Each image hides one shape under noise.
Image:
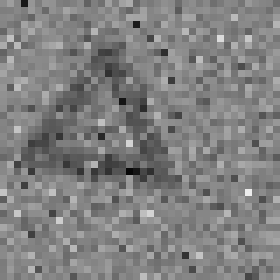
triangle frame
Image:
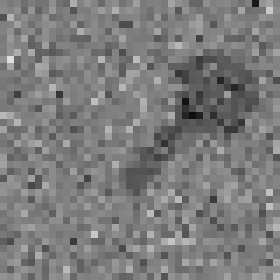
lollipop
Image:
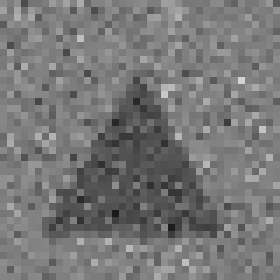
triangle
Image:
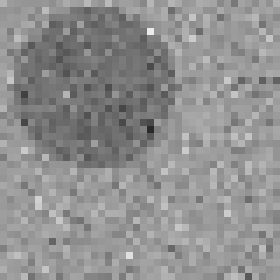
disc
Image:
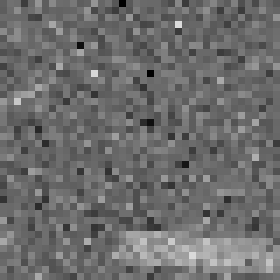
bar
